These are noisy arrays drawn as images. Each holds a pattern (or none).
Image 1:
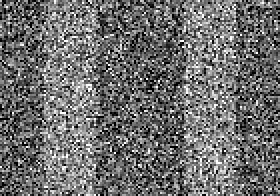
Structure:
vertical stripes
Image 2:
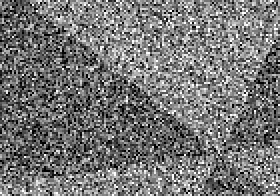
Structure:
spokes from one point
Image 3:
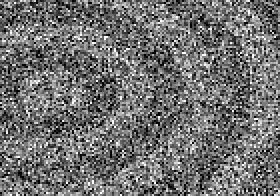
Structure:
rings round one point
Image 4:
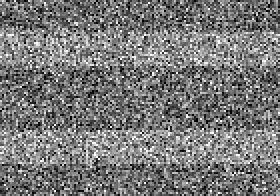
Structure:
horizontal stripes
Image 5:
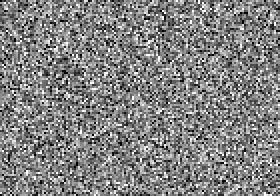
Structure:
only noise
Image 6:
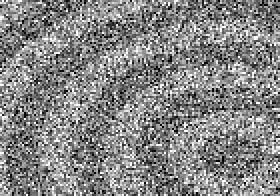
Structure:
rings round one point
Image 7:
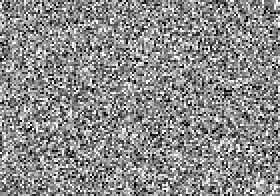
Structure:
only noise
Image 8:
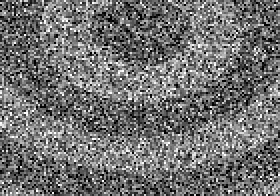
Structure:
rings round one point
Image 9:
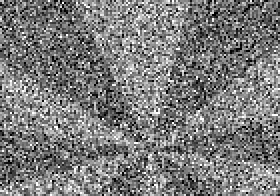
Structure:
spokes from one point
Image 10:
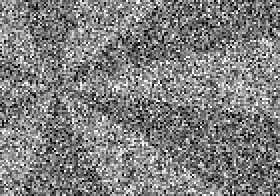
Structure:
spokes from one point
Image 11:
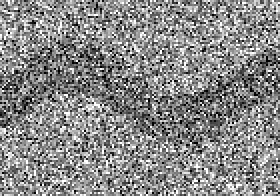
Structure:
a wavy band
